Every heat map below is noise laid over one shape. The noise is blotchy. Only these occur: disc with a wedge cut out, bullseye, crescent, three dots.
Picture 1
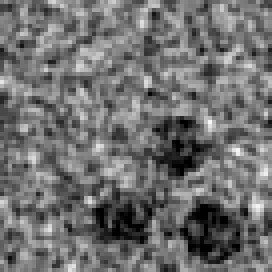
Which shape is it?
three dots
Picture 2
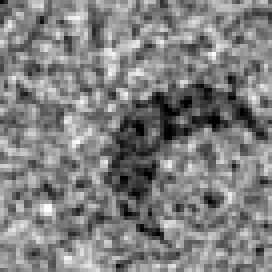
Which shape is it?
crescent
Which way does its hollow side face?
down and right
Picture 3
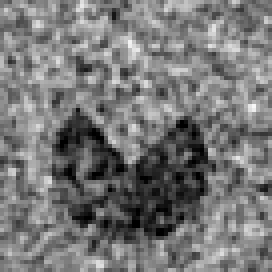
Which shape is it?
disc with a wedge cut out
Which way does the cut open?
up
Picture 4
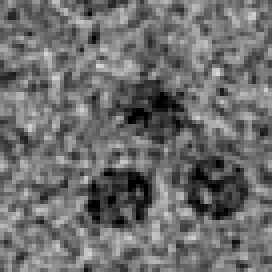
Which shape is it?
three dots
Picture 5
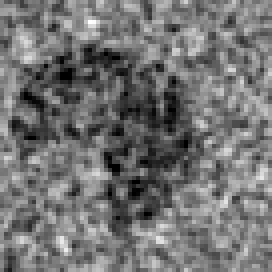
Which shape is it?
disc with a wedge cut out
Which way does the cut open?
down and left
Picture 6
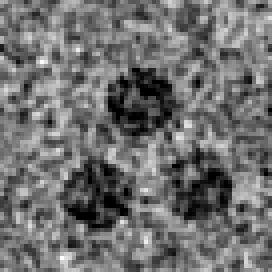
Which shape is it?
three dots
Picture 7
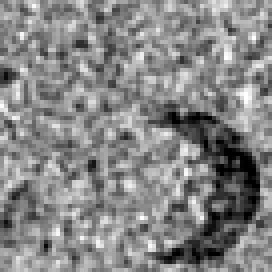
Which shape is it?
crescent
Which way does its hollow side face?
left
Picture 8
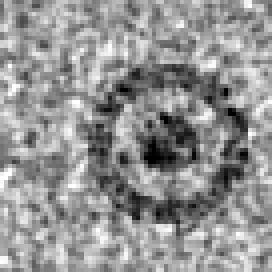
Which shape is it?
bullseye
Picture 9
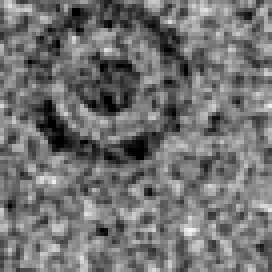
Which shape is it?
bullseye
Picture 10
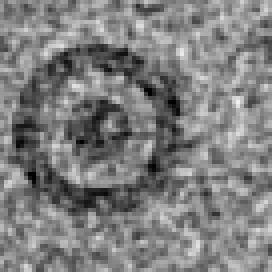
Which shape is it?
bullseye
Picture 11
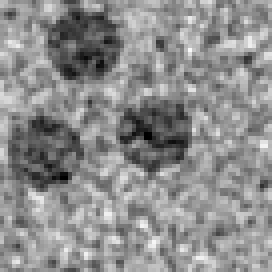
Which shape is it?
three dots
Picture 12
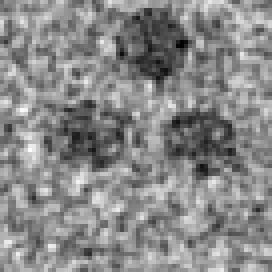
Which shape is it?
three dots
